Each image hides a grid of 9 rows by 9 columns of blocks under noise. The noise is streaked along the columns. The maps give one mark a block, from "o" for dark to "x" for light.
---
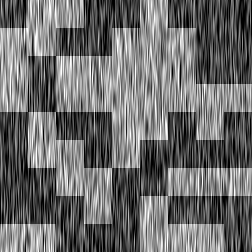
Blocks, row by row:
oxxooxooo
xxooxxxoo
xoxxxxxoo
xoxxxxxxx
oxooxxoxo
oxxoxoooo
ooxxooxxx
oooxoxooo
xxoooxxxo
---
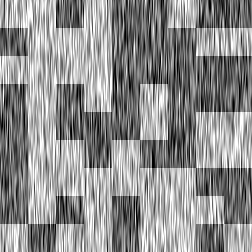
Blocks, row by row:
xxoxooxoo
oxxxoooxx
xxxxooooo
oxoxoxooo
oxoooxoxx
oxxoxooxx
oxxxxxxoo
oxoxoxxxo
xoxxoxxox
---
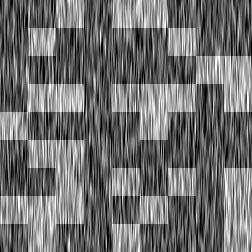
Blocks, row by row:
ooxoxxooo
oxooooxoo
oooooooxx
oxxoxxxox
xooooxooo
oxxoooooo
ooxoxoxox
xxxooxoox
oxooxooox
